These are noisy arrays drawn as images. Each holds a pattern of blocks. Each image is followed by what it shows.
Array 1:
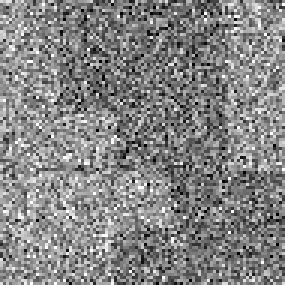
no symmetry
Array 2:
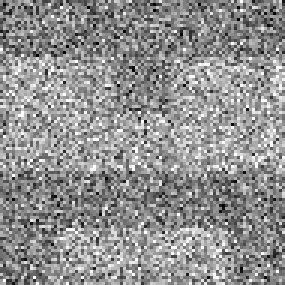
left and right mirror each other
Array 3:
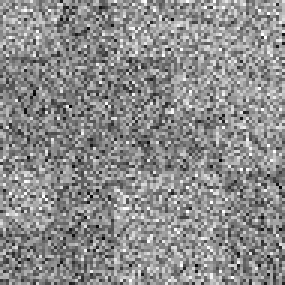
no symmetry
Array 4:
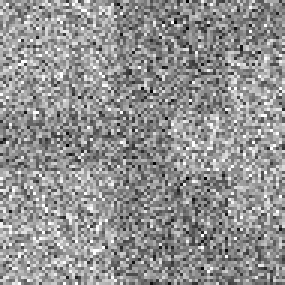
top and bottom mirror each other
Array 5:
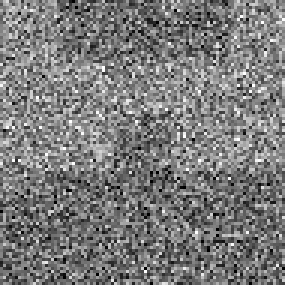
left and right mirror each other
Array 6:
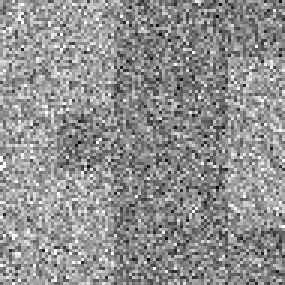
top and bottom mirror each other
